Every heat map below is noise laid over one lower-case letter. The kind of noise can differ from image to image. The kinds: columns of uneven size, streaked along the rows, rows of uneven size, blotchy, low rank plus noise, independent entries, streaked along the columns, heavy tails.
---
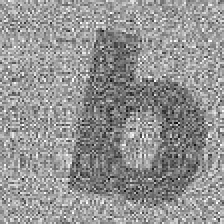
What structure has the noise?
low rank plus noise
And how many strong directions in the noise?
three or four
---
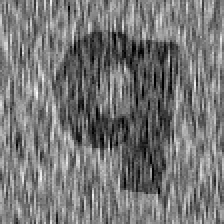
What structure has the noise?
streaked along the columns
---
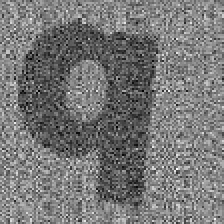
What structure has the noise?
low rank plus noise
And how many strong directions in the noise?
three or four
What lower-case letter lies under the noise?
q
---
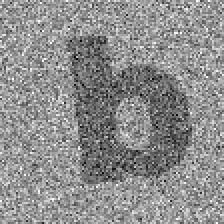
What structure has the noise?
independent entries
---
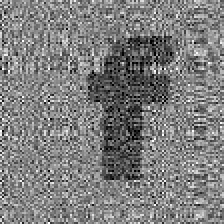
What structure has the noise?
low rank plus noise
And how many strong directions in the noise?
two
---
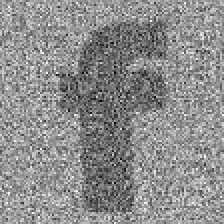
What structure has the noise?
low rank plus noise
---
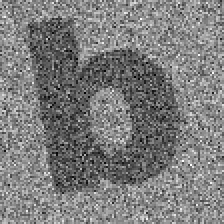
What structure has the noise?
independent entries
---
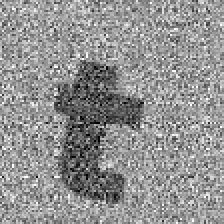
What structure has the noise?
low rank plus noise
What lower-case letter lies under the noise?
t
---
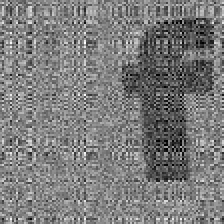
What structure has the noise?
low rank plus noise
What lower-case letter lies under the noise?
f
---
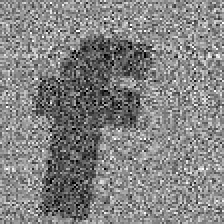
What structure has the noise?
low rank plus noise
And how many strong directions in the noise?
five to eight
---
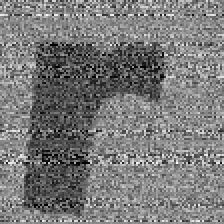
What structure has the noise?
rows of uneven size
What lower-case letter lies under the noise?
r
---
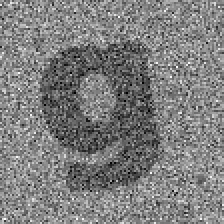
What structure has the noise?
independent entries
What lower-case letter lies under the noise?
g
